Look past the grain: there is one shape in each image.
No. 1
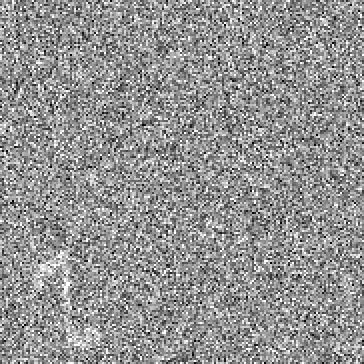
light musical note, bottom left
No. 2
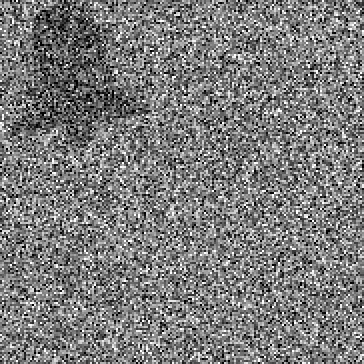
dark bell, top left
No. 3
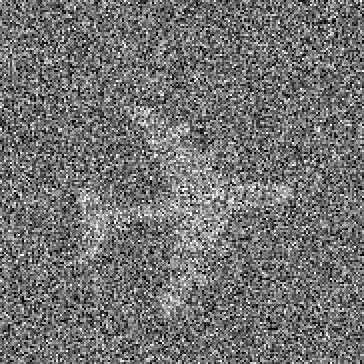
light airplane
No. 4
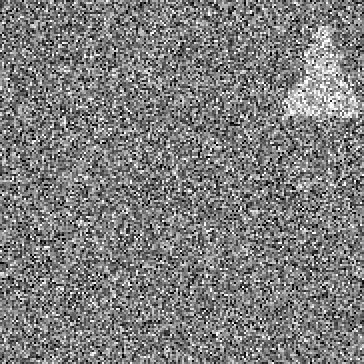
light chess pawn, top right
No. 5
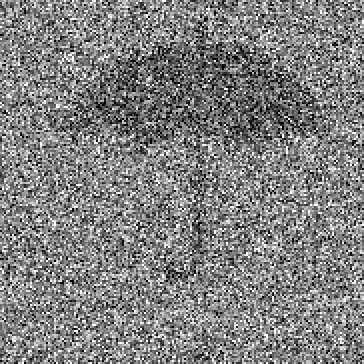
dark umbrella
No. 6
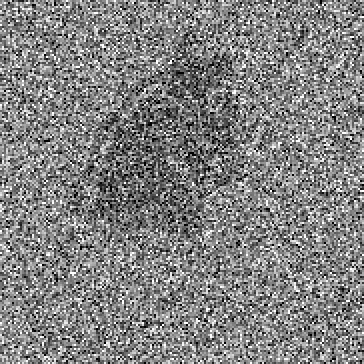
dark chess knight
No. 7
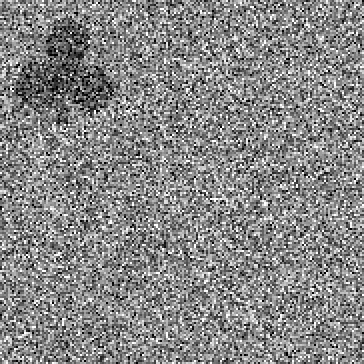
dark club, top left
